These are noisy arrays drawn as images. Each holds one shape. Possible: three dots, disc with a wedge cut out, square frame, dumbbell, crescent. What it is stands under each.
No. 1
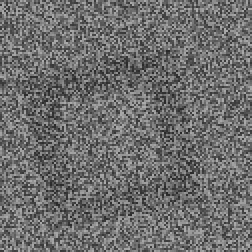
square frame
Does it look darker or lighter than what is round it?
darker
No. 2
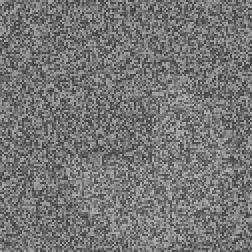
disc with a wedge cut out
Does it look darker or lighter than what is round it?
lighter
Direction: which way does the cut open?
up and left
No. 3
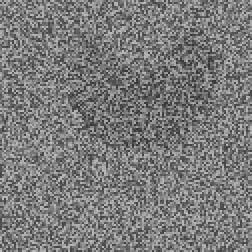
disc with a wedge cut out
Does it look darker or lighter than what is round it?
darker
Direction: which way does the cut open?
up
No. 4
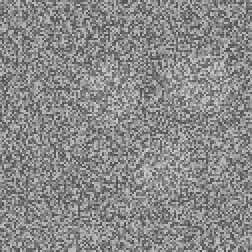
three dots
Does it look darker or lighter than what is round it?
lighter
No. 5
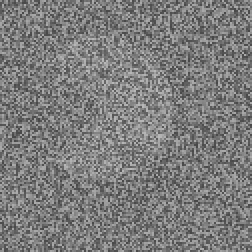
disc with a wedge cut out
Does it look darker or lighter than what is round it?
lighter
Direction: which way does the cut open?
left
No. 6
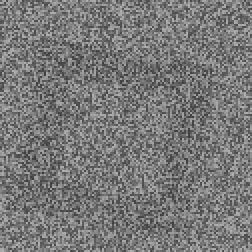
square frame
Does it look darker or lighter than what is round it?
darker
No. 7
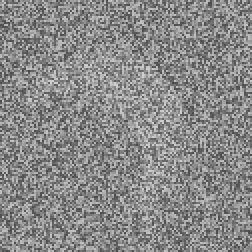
crescent
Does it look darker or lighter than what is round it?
lighter
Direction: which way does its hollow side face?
down and left
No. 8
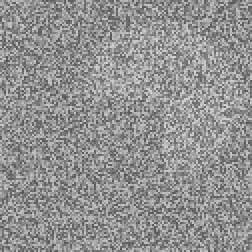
disc with a wedge cut out
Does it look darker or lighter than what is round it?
lighter
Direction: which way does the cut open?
down and left
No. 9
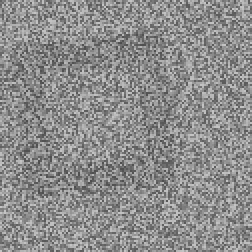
square frame
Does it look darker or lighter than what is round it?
darker
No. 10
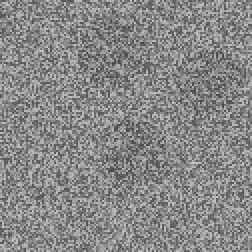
three dots
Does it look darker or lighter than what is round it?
darker
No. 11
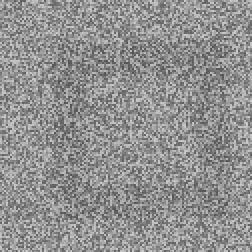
square frame
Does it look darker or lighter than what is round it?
darker
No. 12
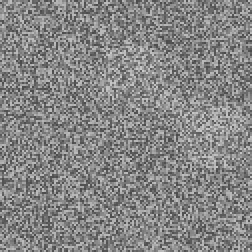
dumbbell
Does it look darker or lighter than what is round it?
lighter
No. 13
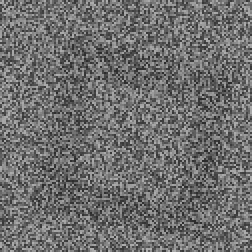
square frame
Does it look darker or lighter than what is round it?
darker
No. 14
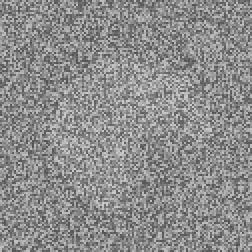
disc with a wedge cut out
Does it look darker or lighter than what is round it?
lighter
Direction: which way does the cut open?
down and right
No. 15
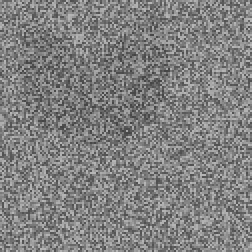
disc with a wedge cut out
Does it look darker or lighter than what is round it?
darker
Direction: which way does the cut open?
up
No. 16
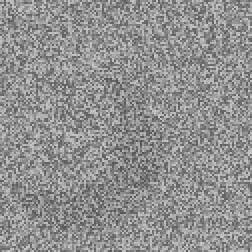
crescent
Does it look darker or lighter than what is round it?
darker
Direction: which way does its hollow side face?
up and left
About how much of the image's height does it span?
two thirds
